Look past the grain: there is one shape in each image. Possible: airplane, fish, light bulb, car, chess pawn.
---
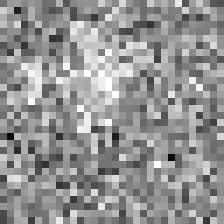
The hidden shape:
airplane
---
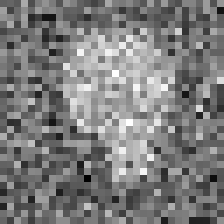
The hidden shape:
light bulb
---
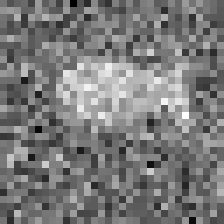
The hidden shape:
fish
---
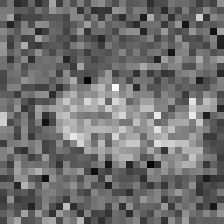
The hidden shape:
fish
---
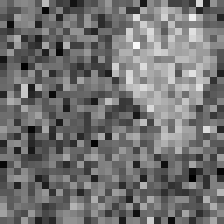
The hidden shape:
light bulb
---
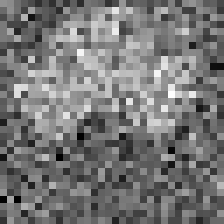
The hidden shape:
car
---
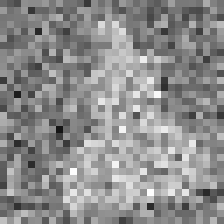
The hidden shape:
chess pawn
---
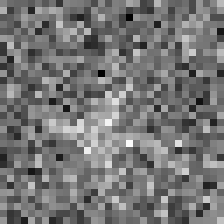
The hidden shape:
airplane
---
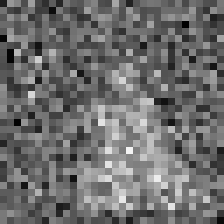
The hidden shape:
chess pawn
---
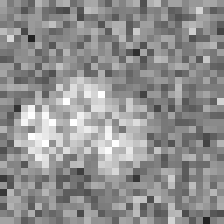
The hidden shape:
car
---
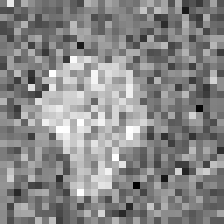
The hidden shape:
light bulb
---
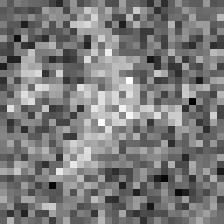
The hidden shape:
airplane
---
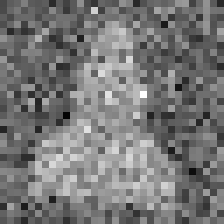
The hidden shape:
chess pawn
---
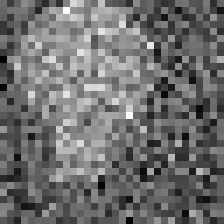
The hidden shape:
light bulb
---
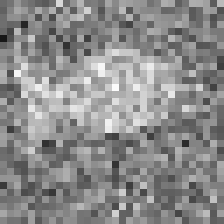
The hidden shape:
fish
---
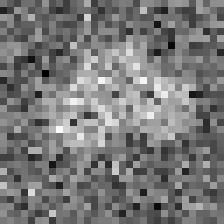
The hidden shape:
car
